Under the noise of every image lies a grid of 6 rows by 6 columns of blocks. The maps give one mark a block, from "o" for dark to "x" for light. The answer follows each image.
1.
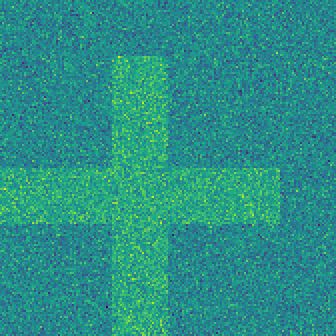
o o o o o o
o o x o o o
o o x o o o
x x x x x o
o o x o o o
o o x o o o
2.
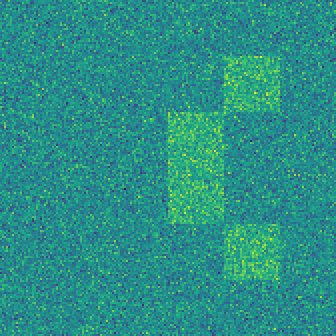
o o o o o o
o o o o x o
o o o x o o
o o o x o o
o o o o x o
o o o o o o
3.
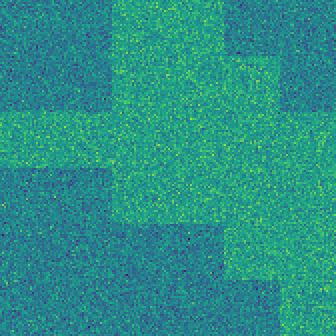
o o x x o o
o o x x x o
x x x x x x
o o x x x x
o o o o x x
o o o o o x
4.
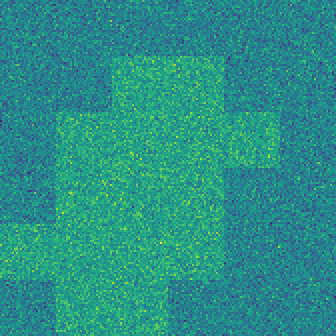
o o o o o o
o o x x o o
o x x x x o
o x x x o o
x x x x o o
o x x o o o
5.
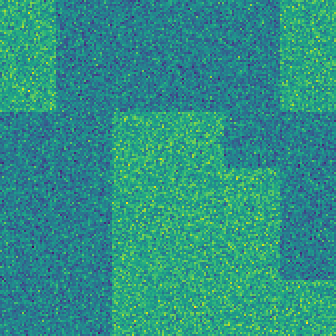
x o o o o x
x o o o o x
o o x x o o
o o x x x o
o o x x x o
o o x x x x
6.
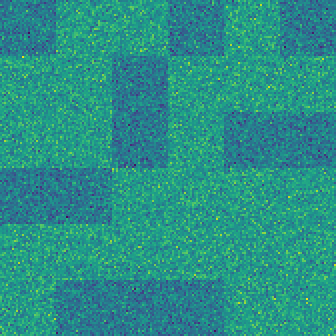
o x x o x o
x x o x x x
x x o x o o
o o x x x x
x x x x x x
x o o o x x
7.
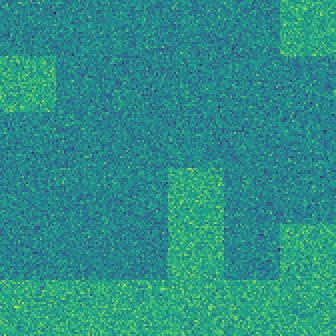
o o o o o x
x o o o o o
o o o o o o
o o o x o o
o o o x o x
x x x x x x
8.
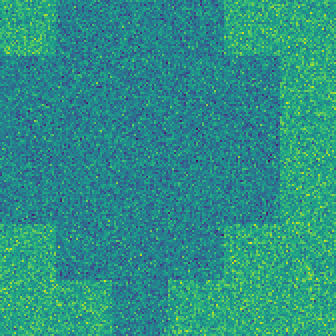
x o o o x x
o o o o o x
o o o o o x
o o o o o x
x o o o x x
x x o x x x
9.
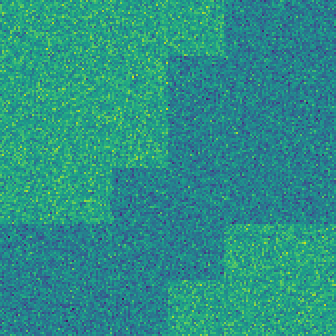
x x x x o o
x x x o o o
x x x o o o
x x o o o o
o o o o x x
o o o x x x
